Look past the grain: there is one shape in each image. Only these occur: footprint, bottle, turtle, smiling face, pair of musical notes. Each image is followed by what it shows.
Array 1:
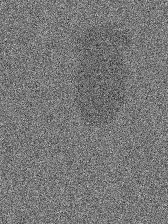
footprint
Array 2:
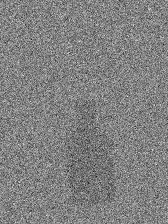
bottle
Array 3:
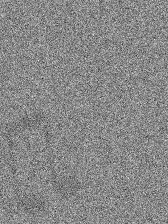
pair of musical notes
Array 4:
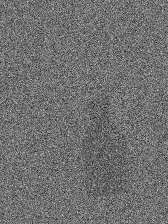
bottle
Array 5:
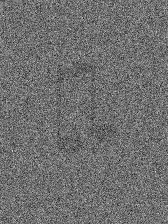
pair of musical notes
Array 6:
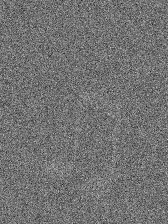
pair of musical notes
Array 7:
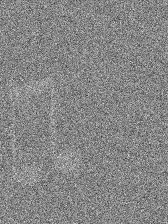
pair of musical notes
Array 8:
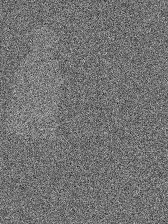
bottle
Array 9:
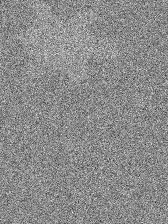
turtle
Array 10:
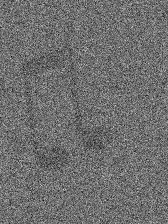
pair of musical notes
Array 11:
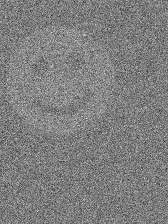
smiling face
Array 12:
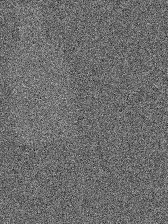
bottle
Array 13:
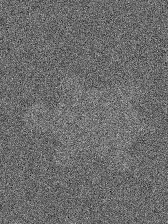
turtle
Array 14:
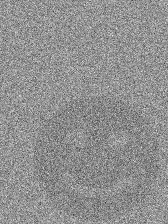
smiling face
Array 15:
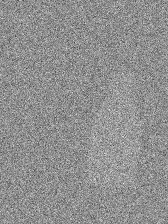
bottle
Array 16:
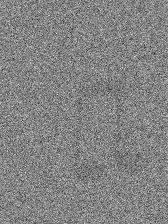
pair of musical notes
